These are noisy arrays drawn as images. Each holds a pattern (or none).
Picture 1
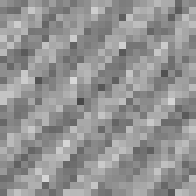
diagonal stripes
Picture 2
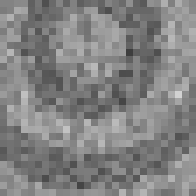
rings round one point
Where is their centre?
top middle
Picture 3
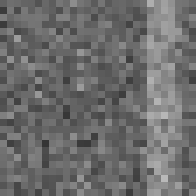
one vertical stripe
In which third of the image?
right
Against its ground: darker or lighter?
lighter
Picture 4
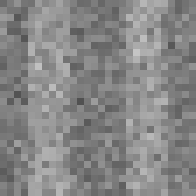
vertical stripes
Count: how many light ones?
2
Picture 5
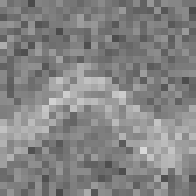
a wavy band
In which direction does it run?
left to right
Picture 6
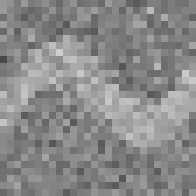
a wavy band
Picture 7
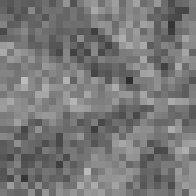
spokes from one point
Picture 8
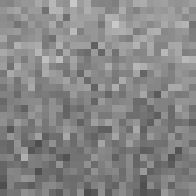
a smooth slope
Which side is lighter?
top
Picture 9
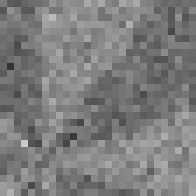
spokes from one point
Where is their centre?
bottom left
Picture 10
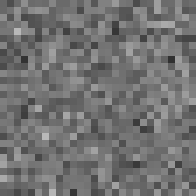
only noise
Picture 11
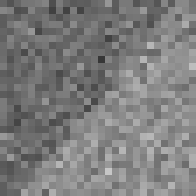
a sharp edge
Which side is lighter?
bottom right
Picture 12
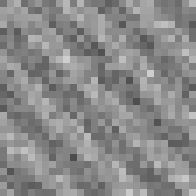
diagonal stripes
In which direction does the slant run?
top left to bottom right
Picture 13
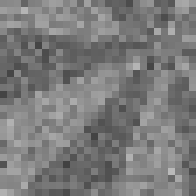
spokes from one point
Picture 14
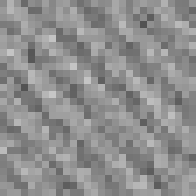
diagonal stripes
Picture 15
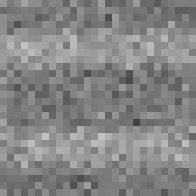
horizontal stripes
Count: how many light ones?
2
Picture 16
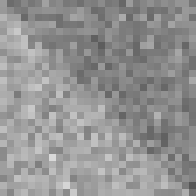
a sharp edge
